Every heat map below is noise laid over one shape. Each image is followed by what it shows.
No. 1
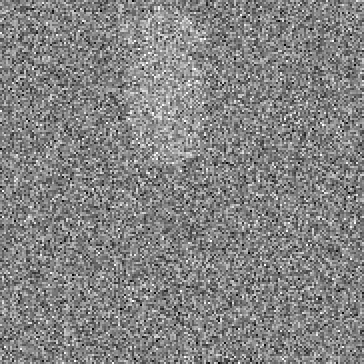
light footprint, top middle
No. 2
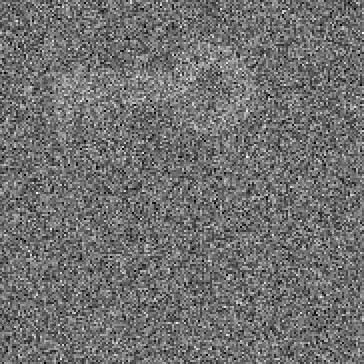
light key
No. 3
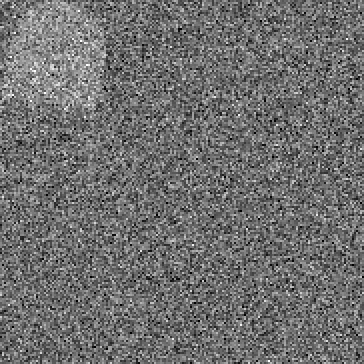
light ghost, top left
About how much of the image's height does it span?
a third
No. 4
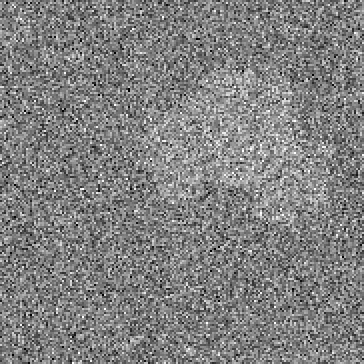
light car
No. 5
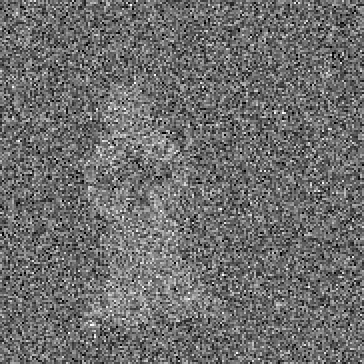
light chess bishop
